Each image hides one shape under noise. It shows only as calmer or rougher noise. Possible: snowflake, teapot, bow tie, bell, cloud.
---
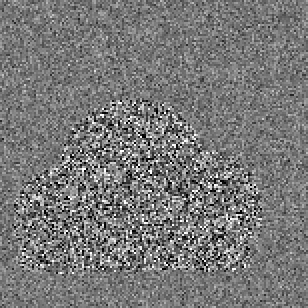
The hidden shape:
cloud
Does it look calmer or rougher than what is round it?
rougher
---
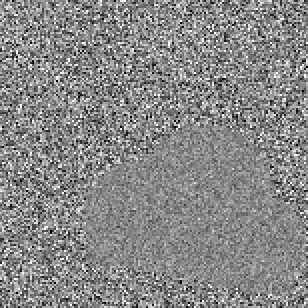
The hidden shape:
cloud
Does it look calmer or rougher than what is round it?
calmer
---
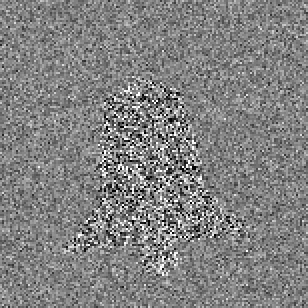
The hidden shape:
bell
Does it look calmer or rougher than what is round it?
rougher
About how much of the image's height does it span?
two thirds
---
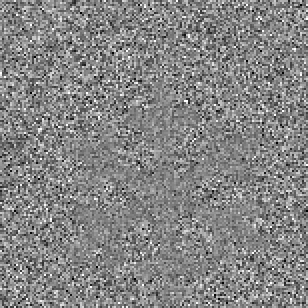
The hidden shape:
snowflake
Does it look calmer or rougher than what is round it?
calmer
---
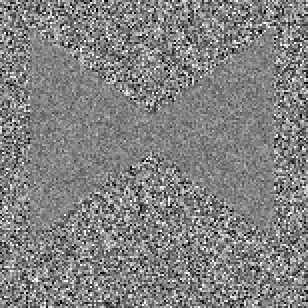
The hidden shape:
bow tie
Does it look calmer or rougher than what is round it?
calmer
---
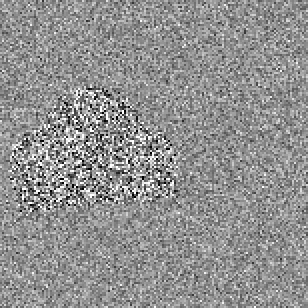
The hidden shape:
cloud
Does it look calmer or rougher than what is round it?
rougher
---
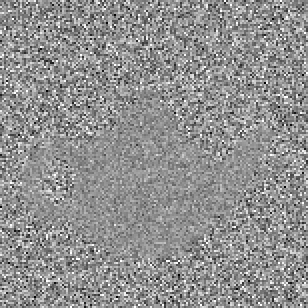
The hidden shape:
teapot
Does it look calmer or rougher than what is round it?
calmer
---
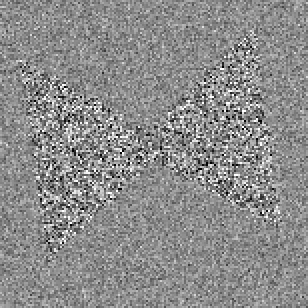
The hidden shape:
bow tie
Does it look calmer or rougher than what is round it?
rougher
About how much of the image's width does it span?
nearly all
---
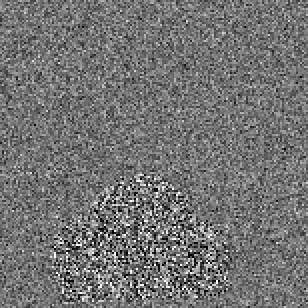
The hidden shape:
cloud
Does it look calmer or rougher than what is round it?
rougher
